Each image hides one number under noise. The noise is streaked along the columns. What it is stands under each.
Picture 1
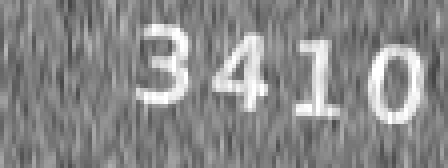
3410
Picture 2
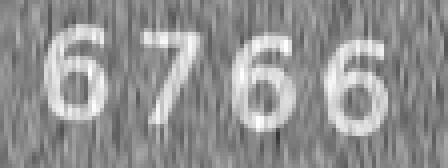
6766
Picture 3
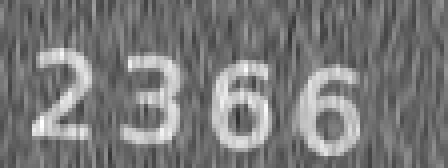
2366
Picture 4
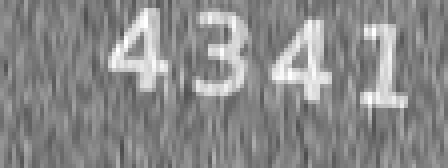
4341
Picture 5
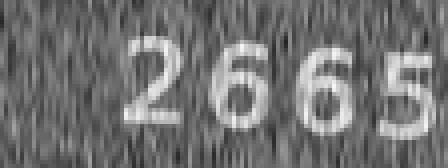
2665
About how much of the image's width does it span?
two thirds
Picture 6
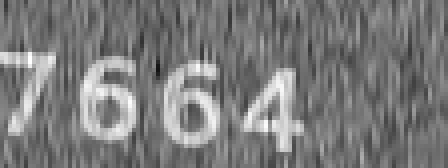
7664
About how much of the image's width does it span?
two thirds
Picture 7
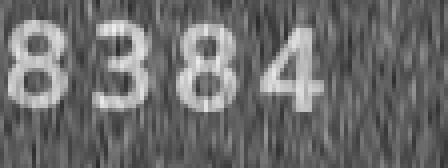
8384
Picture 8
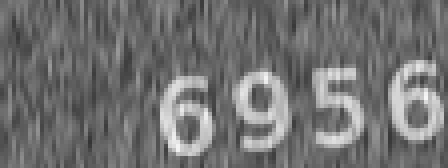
6956
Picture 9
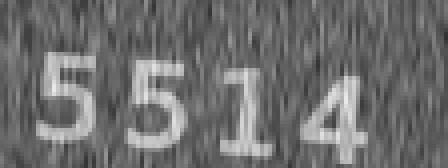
5514
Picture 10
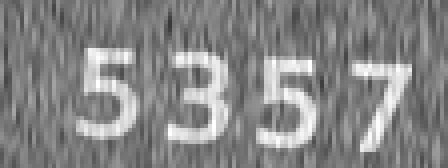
5357
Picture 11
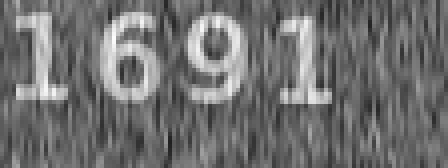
1691
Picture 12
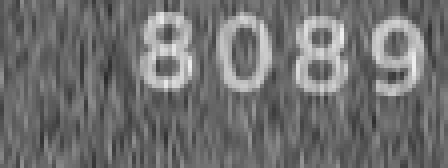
8089
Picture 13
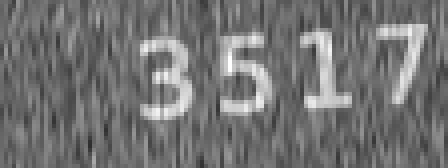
3517
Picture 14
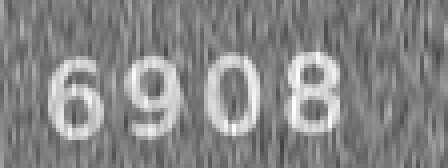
6908
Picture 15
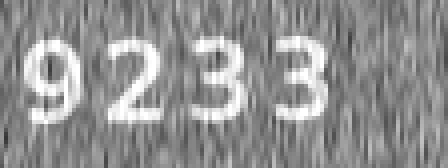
9233
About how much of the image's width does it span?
two thirds
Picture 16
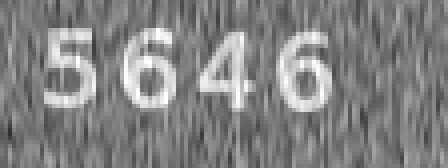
5646
